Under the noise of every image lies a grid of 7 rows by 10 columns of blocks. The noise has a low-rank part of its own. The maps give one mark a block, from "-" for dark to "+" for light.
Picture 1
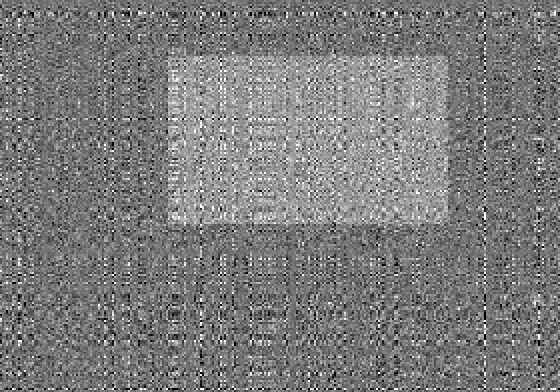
- - - - - - - - - -
- - - + + + + + - -
- - - + + + + + - -
- - - + + + + + - -
- - - - - - - - - -
- - - - - - - - - -
- - - - - - - - - -
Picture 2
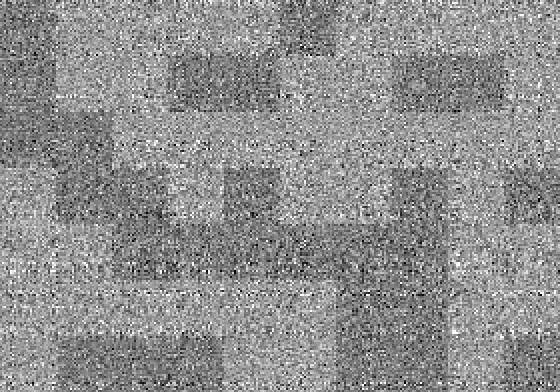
- + + + + - + + + +
- + + - - + + - - +
- - + + + + + + + +
+ - - + - + + - + -
+ + - - - - - - + +
+ + + + + + - - + +
+ - - - + + - - + -
